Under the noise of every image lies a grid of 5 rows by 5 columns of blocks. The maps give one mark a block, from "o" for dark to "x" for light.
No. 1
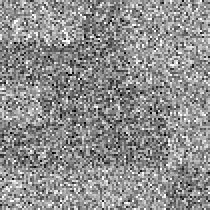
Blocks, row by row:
x x o x x
o o o x x
x o o o x
o o o o x
x x x x o
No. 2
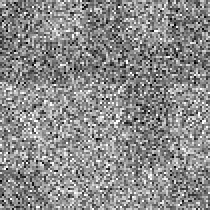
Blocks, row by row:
o x o x o
o o o o o
x x x o x
x x x o x
o x x x o
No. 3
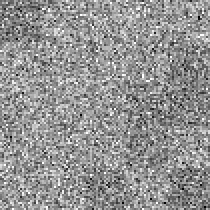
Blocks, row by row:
o x x x x
x x x x o
x x x o o
x x x o x
x x o x o
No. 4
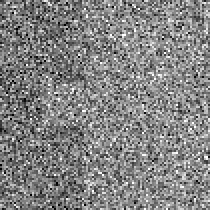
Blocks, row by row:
o o x x x
o o x x x
o x x x x
o o x x x
o o x x x
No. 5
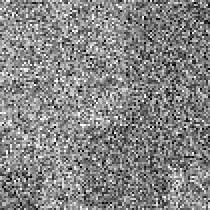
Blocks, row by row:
x x x o o
x x x o o
x x x o o
x x o o o
o x o o x
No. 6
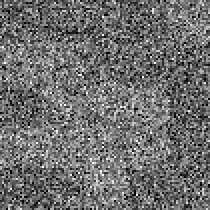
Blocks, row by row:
o o o o x
x x o o o
o x x x o
x x x x o
o o x o o
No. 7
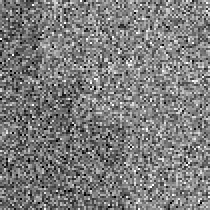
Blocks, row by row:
o x x x x
o x x x x
o o x x x
o o o x x
o o o x x
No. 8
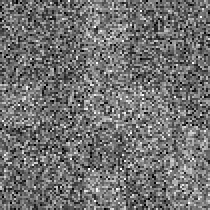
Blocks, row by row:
o o x o o
o o x o o
x o x x o
o o o x x
o o x o x
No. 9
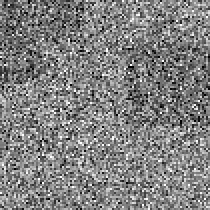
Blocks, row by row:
o o x x x
o x x o o
x x x o o
x x x x x
x x x x x
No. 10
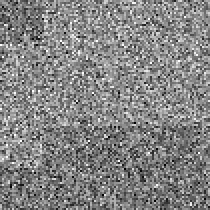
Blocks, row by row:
o x x x x
x x x x x
x x x x x
x o o o o
o o o o o
